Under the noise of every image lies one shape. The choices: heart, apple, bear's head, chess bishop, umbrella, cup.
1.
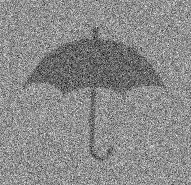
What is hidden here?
dark umbrella
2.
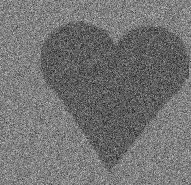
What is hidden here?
dark heart
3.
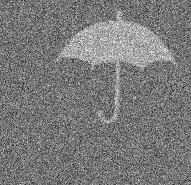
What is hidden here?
light umbrella
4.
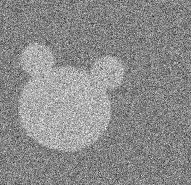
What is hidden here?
light bear's head
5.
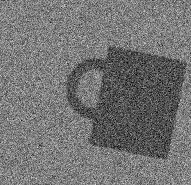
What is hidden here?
dark cup
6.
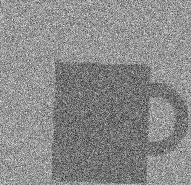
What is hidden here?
dark cup
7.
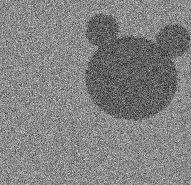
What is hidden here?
dark bear's head
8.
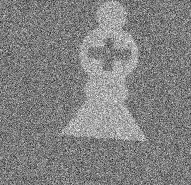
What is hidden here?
light chess bishop
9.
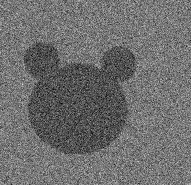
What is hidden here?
dark bear's head
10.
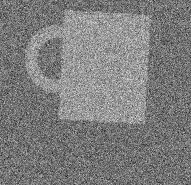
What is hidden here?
light cup
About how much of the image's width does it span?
two thirds
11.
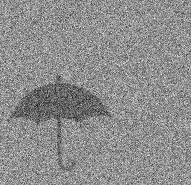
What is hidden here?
dark umbrella
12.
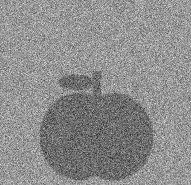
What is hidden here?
dark apple
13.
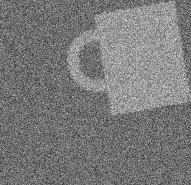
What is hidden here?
light cup
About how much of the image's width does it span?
two thirds
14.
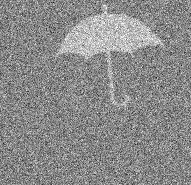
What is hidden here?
light umbrella
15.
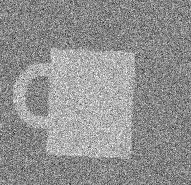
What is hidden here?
light cup
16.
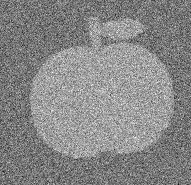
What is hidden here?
light apple
